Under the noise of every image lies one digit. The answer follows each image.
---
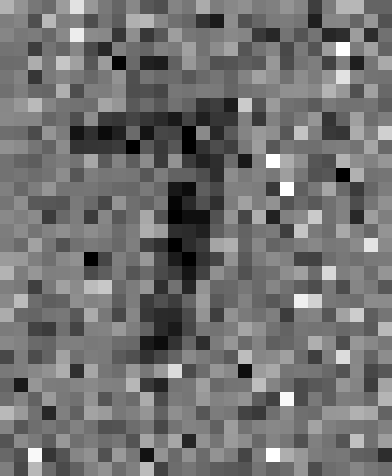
7
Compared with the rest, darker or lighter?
darker
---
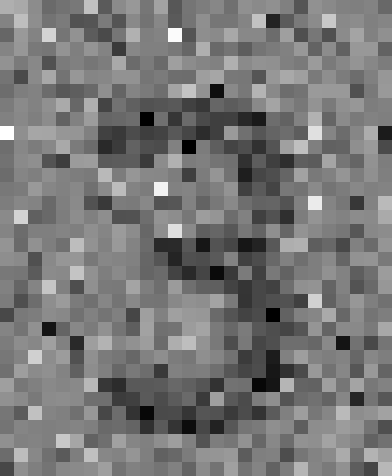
3
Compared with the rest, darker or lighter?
darker
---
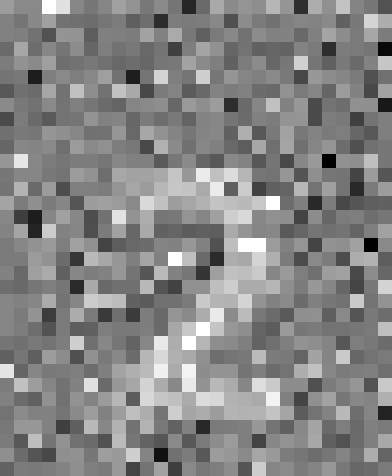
2
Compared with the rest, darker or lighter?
lighter
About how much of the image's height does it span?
half
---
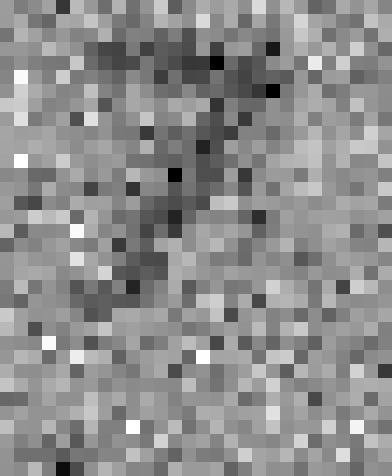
7
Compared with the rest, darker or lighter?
darker
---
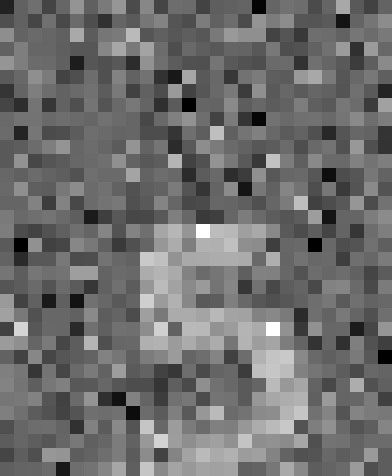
5
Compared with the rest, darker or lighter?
lighter
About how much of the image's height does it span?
half
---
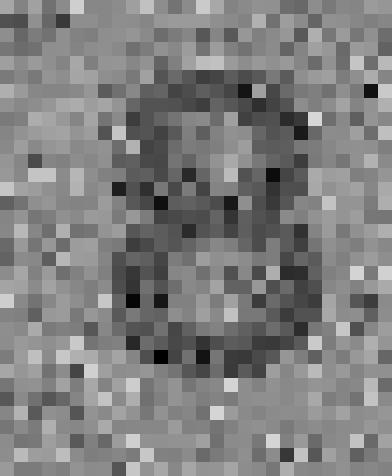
8
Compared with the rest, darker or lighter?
darker
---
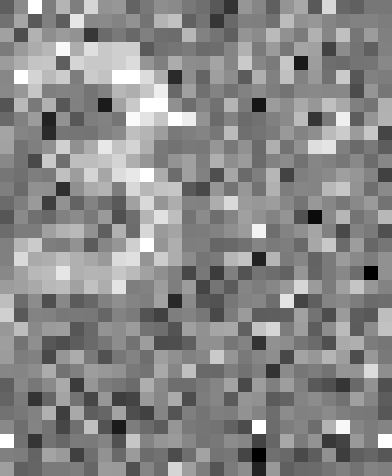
3
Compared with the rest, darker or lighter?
lighter
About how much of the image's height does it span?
half
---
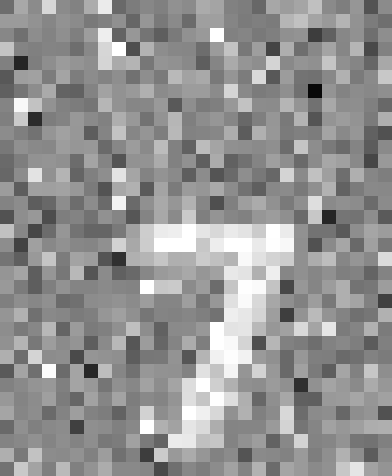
7
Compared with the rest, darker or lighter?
lighter
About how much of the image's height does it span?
half
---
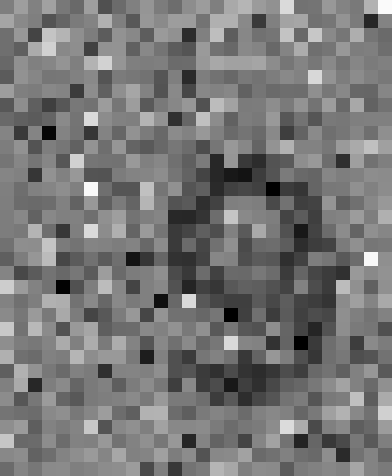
9
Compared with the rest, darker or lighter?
darker
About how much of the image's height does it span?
half
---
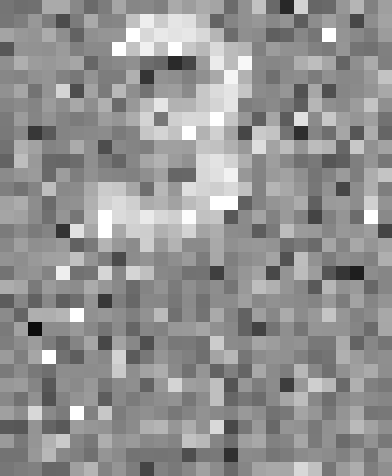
3
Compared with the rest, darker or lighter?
lighter
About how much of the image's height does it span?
half
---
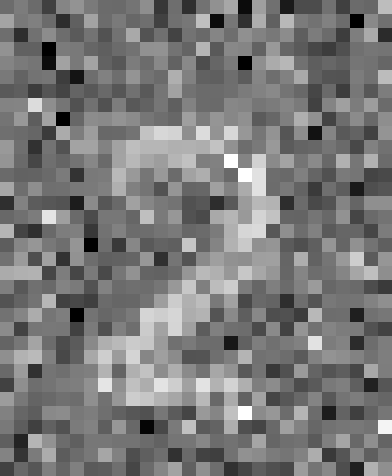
2
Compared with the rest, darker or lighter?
lighter
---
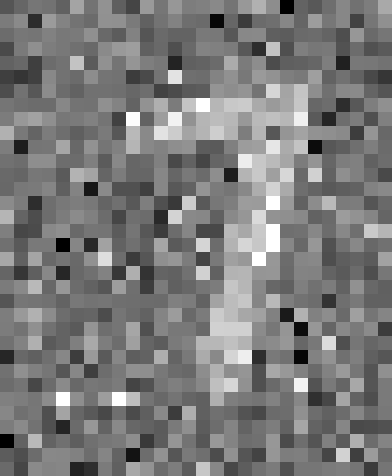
7
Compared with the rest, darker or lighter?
lighter
